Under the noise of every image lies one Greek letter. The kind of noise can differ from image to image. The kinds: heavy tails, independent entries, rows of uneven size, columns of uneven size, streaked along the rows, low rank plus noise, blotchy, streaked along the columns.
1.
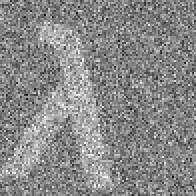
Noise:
independent entries
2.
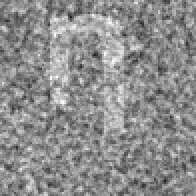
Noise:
blotchy
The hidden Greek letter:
eta
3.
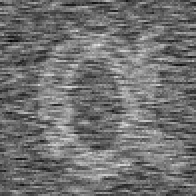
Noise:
streaked along the rows
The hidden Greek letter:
alpha
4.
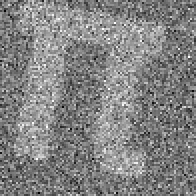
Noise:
independent entries
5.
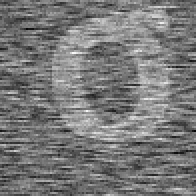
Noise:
streaked along the rows
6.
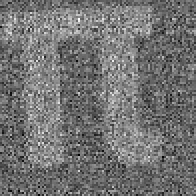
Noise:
low rank plus noise
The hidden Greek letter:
pi
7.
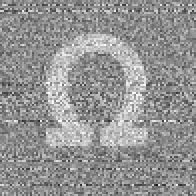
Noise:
rows of uneven size
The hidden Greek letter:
omega
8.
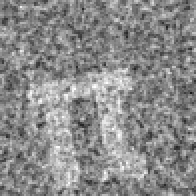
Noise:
blotchy
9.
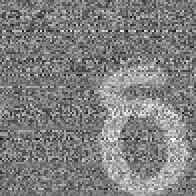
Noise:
rows of uneven size
